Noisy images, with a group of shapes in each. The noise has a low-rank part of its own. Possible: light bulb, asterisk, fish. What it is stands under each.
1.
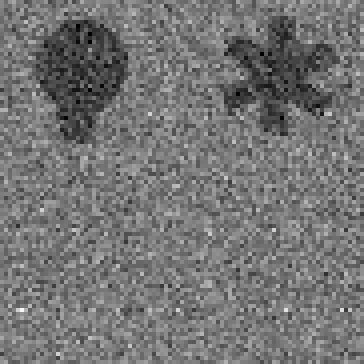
top left: light bulb; top right: asterisk
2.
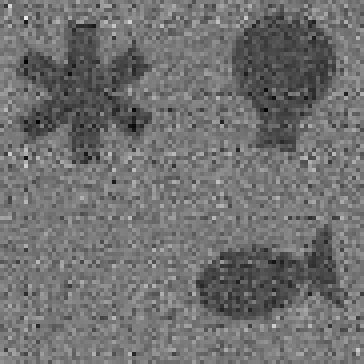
top left: asterisk; top right: light bulb; bottom right: fish
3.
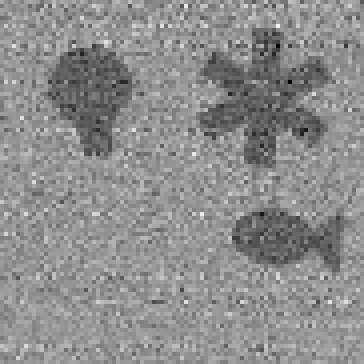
top left: light bulb; top right: asterisk; bottom right: fish
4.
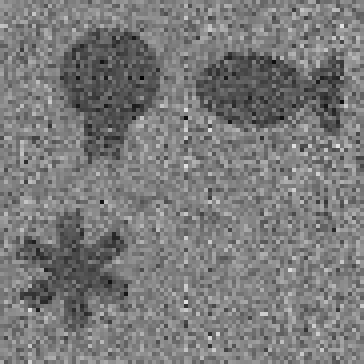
top left: light bulb; top right: fish; bottom left: asterisk
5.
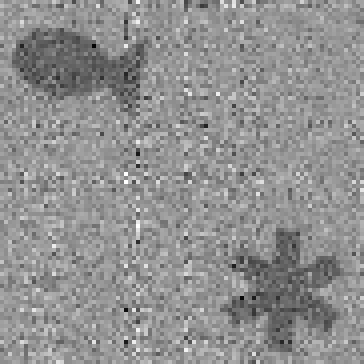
top left: fish; bottom right: asterisk
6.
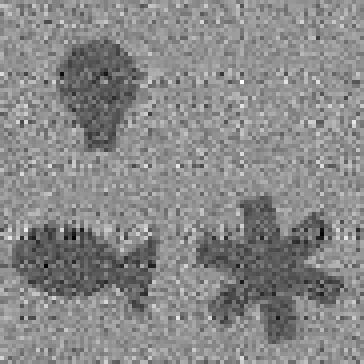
top left: light bulb; bottom left: fish; bottom right: asterisk
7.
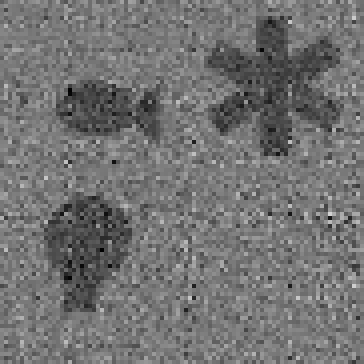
top left: fish; top right: asterisk; bottom left: light bulb
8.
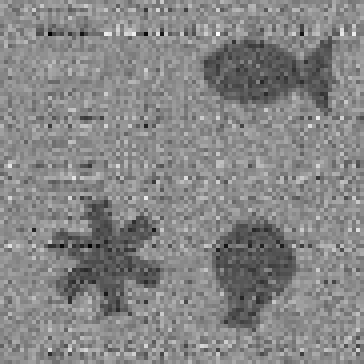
top right: fish; bottom left: asterisk; bottom right: light bulb
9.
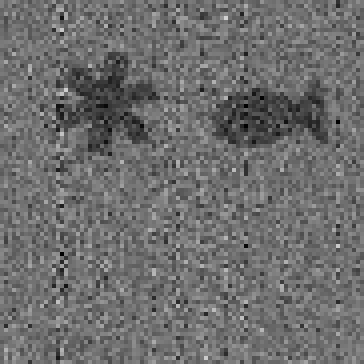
top left: asterisk; top right: fish
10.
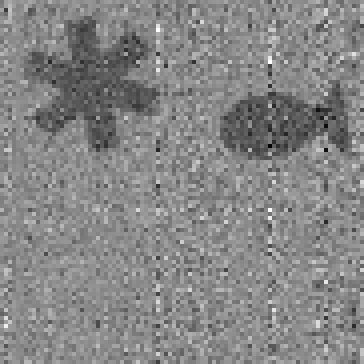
top left: asterisk; top right: fish
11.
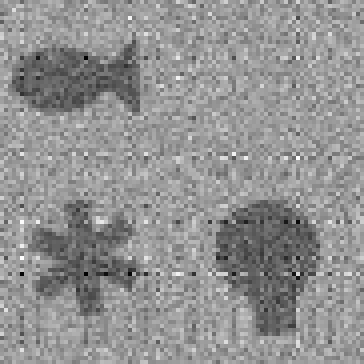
top left: fish; bottom left: asterisk; bottom right: light bulb
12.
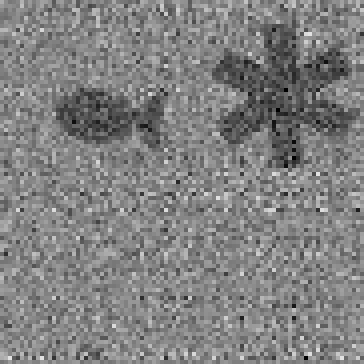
top left: fish; top right: asterisk
